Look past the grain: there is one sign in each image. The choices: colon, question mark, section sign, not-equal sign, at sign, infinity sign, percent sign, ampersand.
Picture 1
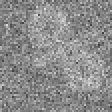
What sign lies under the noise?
percent sign
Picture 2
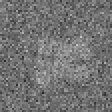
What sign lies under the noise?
not-equal sign
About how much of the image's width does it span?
half
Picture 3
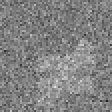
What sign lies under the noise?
not-equal sign
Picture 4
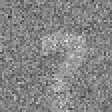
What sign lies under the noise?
question mark
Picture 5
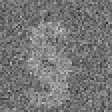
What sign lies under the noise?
section sign
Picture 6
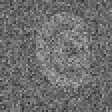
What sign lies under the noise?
at sign
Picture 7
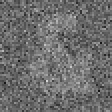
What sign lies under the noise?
ampersand
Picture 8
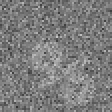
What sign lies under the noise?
percent sign
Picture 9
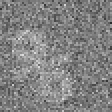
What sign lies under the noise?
percent sign
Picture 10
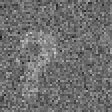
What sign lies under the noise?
question mark
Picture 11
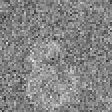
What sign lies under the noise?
ampersand
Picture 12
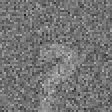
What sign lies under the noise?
question mark
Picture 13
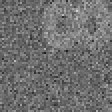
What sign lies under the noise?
infinity sign
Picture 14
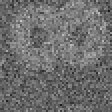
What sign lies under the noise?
infinity sign
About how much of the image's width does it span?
nearly all
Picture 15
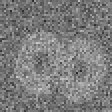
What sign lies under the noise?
infinity sign
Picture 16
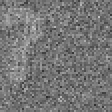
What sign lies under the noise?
question mark
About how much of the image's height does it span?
two thirds
